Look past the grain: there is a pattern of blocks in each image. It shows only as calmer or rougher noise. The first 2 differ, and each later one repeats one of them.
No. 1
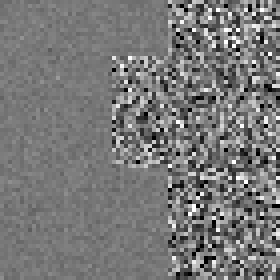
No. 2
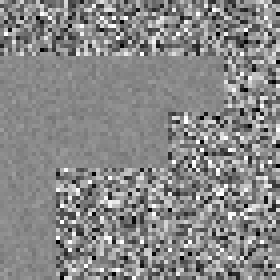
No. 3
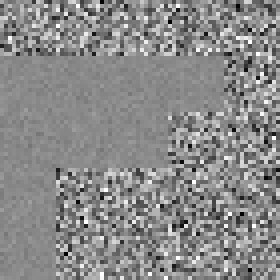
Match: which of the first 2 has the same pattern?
2
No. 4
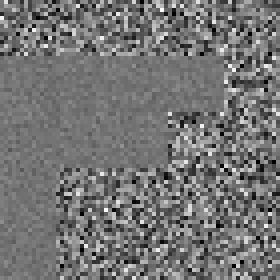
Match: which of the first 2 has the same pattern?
2
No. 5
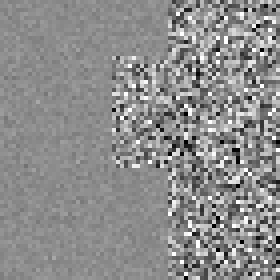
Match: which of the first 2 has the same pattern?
1
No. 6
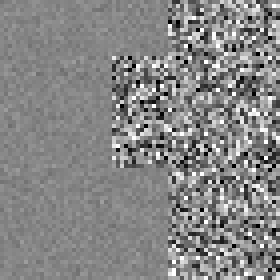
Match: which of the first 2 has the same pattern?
1
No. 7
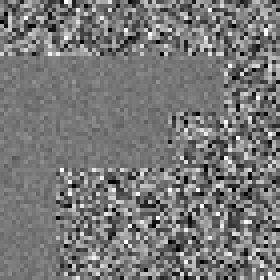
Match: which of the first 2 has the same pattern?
2
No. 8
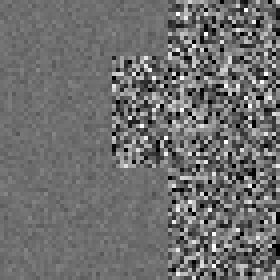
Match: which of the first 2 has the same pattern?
1
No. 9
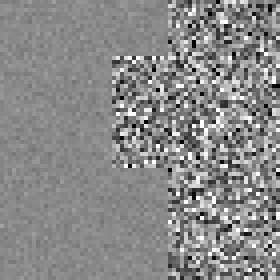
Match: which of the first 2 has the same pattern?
1
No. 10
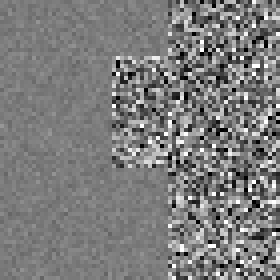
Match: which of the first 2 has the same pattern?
1
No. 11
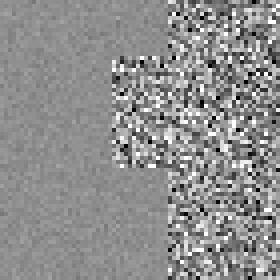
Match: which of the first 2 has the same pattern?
1
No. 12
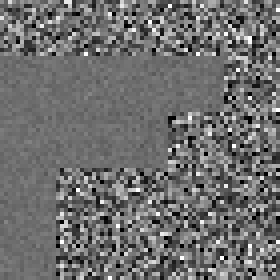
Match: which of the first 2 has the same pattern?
2
